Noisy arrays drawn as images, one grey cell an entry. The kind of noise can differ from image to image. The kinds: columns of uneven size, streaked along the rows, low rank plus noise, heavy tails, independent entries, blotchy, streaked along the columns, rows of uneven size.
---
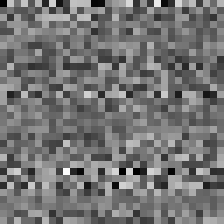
rows of uneven size
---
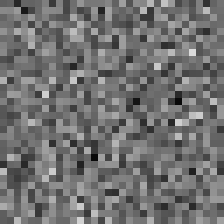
independent entries
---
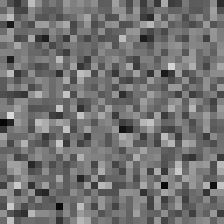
low rank plus noise
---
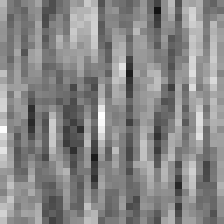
streaked along the columns
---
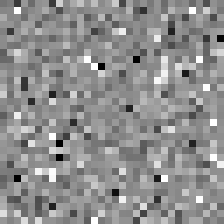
heavy tails
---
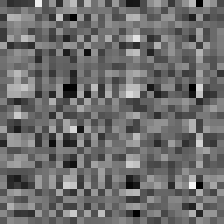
low rank plus noise
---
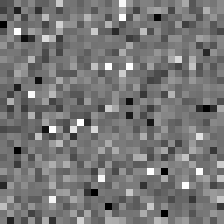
heavy tails
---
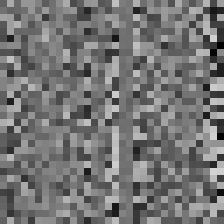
columns of uneven size
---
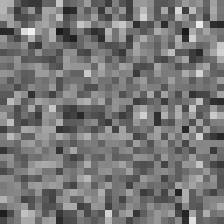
low rank plus noise
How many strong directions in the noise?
three or four
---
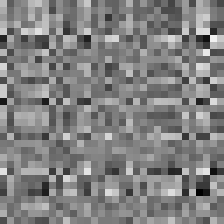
low rank plus noise
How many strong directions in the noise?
one
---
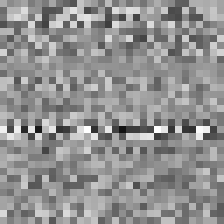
rows of uneven size
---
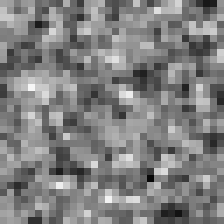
blotchy
